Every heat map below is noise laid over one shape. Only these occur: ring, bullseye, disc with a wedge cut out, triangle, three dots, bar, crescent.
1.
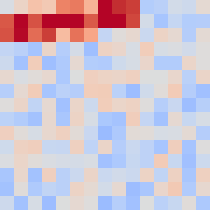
bar
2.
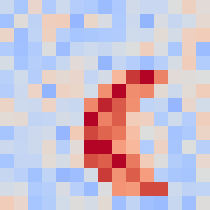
crescent
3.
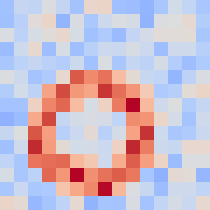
ring
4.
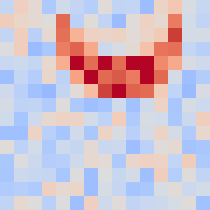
crescent
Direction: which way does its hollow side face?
up
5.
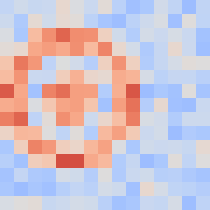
bullseye
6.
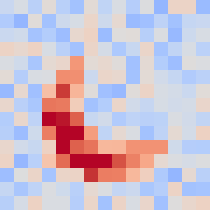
crescent
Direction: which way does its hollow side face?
up and right
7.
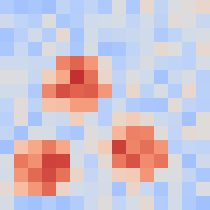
three dots
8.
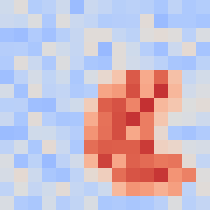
disc with a wedge cut out
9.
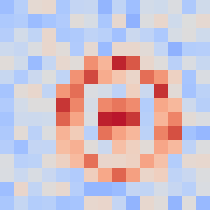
bullseye
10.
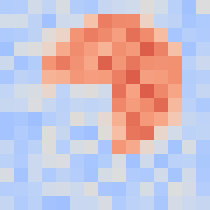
disc with a wedge cut out
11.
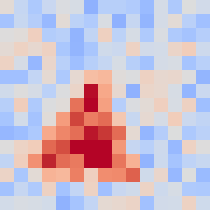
triangle
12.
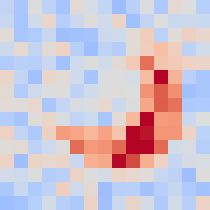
crescent
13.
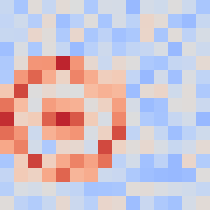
bullseye
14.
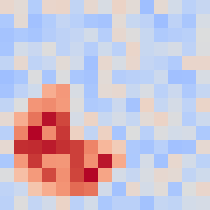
disc with a wedge cut out
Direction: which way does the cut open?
up and right
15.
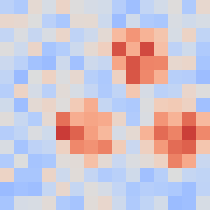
three dots
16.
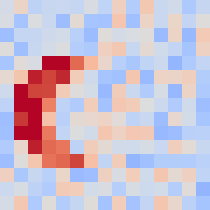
crescent
